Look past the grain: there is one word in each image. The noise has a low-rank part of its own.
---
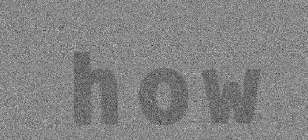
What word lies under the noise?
how
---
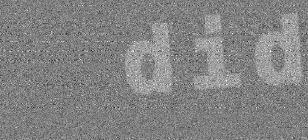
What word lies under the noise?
did
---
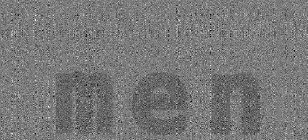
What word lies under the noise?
men
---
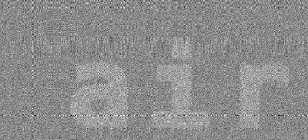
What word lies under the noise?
air
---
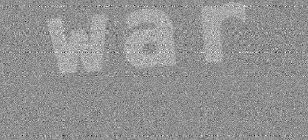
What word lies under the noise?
war
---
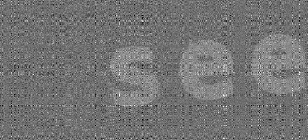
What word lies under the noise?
see
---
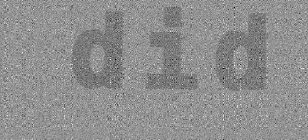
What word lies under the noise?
did
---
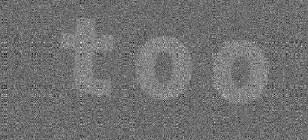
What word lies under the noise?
too
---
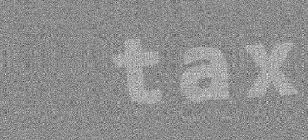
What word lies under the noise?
tax
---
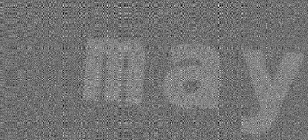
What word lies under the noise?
may
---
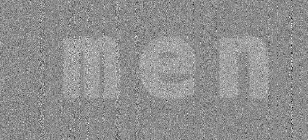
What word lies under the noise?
men
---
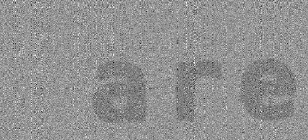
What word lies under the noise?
are
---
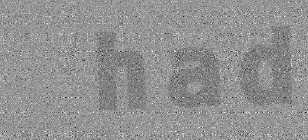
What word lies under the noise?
had
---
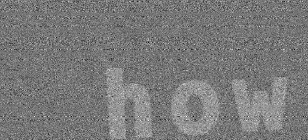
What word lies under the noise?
how
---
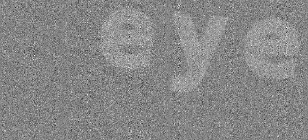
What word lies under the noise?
eye
